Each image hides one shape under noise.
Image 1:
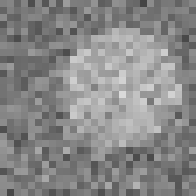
disc
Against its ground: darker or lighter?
lighter
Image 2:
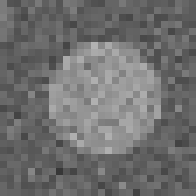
disc
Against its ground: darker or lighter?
lighter
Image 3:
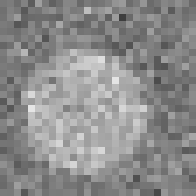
disc
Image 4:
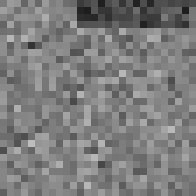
bar
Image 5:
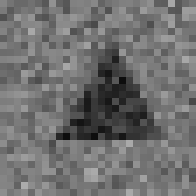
triangle
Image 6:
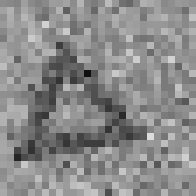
triangle frame
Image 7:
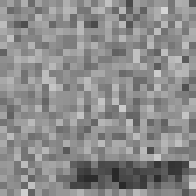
bar
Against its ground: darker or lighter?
darker
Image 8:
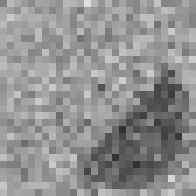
half disc
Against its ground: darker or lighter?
darker
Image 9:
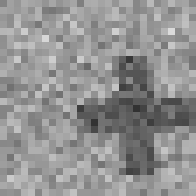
cross
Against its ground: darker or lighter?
darker
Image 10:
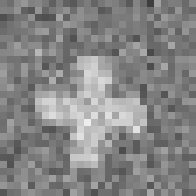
cross
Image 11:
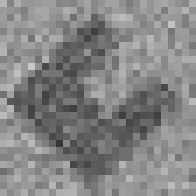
square with a notch
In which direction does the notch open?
up and right
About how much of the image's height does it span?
nearly all
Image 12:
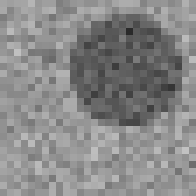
disc
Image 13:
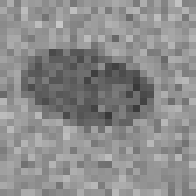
ellipse
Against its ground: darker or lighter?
darker
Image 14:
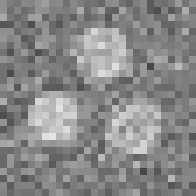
three dots
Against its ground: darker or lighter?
lighter
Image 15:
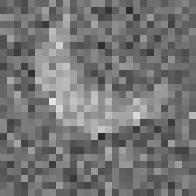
crescent
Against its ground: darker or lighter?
lighter
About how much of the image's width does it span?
two thirds
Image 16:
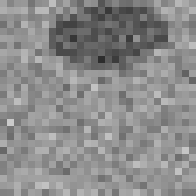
ellipse
